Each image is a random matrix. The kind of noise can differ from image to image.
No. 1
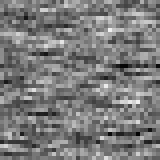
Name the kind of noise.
streaked along the rows
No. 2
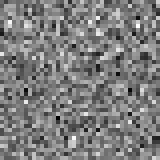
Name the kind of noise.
low rank plus noise
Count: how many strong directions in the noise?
five to eight
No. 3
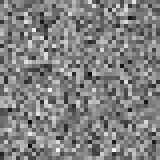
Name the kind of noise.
independent entries
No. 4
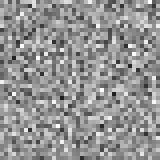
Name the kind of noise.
independent entries
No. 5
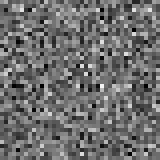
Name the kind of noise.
low rank plus noise
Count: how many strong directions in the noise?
one
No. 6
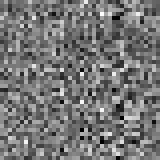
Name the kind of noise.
low rank plus noise
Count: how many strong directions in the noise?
two
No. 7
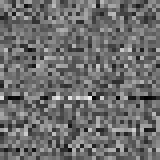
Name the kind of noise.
rows of uneven size
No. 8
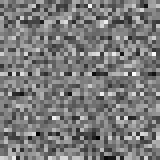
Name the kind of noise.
rows of uneven size
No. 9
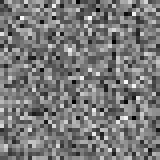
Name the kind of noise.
independent entries
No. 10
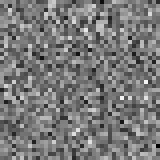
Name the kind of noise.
independent entries
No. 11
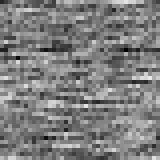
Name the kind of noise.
streaked along the rows
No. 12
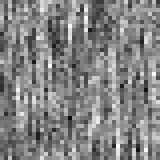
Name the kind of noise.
streaked along the columns
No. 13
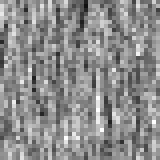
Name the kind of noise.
streaked along the columns
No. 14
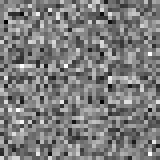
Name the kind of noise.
low rank plus noise
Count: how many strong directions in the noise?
one
